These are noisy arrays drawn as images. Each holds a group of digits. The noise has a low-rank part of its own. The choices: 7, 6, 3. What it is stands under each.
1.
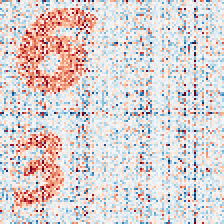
top left: 6; bottom left: 3
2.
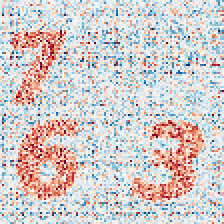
top left: 7; bottom left: 6; bottom right: 3
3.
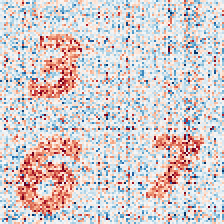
top left: 3; bottom left: 6; bottom right: 7
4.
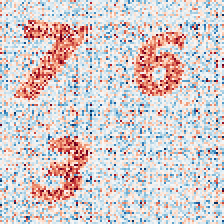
top left: 7; top right: 6; bottom left: 3
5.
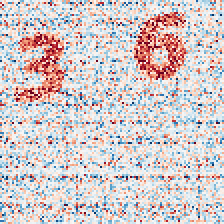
top left: 3; top right: 6
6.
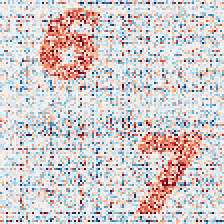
top left: 6; bottom right: 7
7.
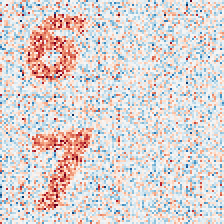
top left: 6; bottom left: 7
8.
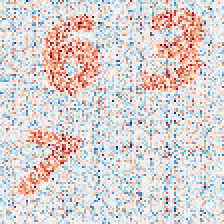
top left: 6; top right: 3; bottom left: 7
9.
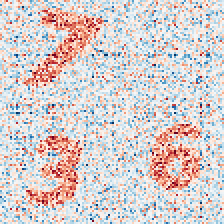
top left: 7; bottom left: 3; bottom right: 6
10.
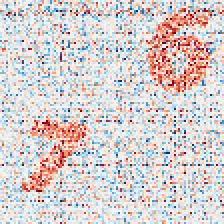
top right: 6; bottom left: 7
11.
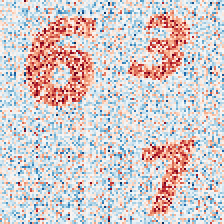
top left: 6; top right: 3; bottom right: 7
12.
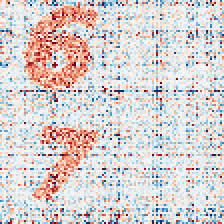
top left: 6; bottom left: 7
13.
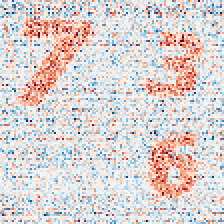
top left: 7; top right: 3; bottom right: 6
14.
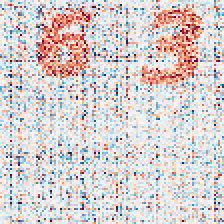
top left: 6; top right: 3
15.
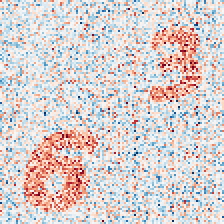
top right: 3; bottom left: 6
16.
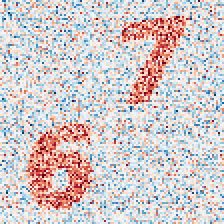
top right: 7; bottom left: 6
